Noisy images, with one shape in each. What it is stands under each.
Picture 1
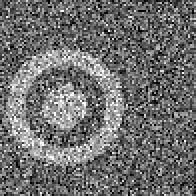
bullseye
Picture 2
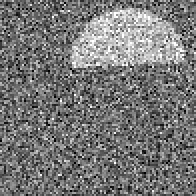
half disc
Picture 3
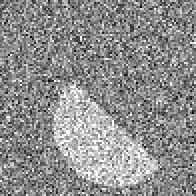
half disc
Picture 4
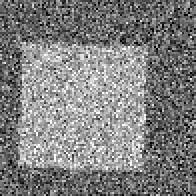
square
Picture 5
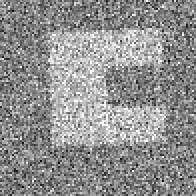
square with a notch
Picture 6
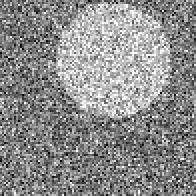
disc
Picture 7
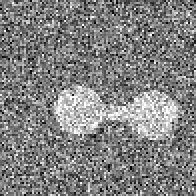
dumbbell
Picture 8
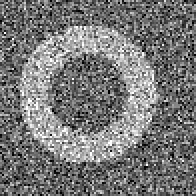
ring
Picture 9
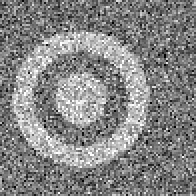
bullseye
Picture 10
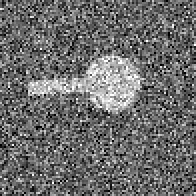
lollipop
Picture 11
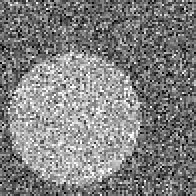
disc
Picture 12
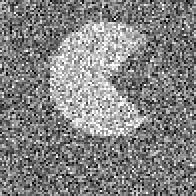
disc with a wedge cut out
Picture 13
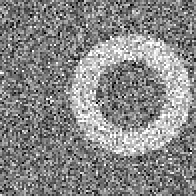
ring
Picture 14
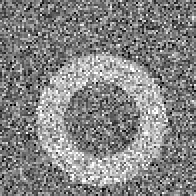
ring
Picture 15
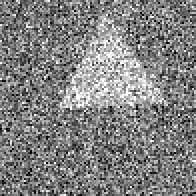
triangle
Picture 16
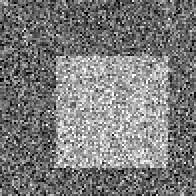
square
